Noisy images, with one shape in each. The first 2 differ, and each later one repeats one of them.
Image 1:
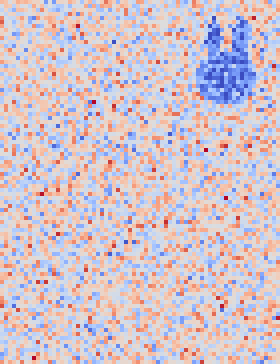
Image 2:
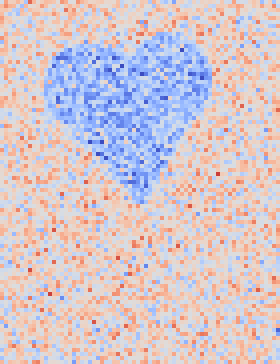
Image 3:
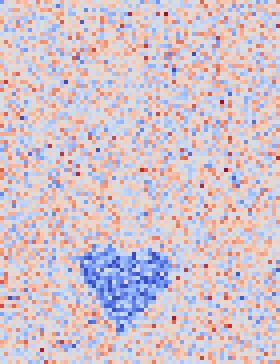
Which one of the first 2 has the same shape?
2
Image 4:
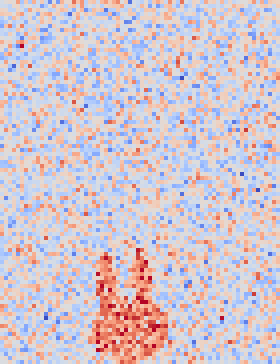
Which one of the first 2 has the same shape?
1
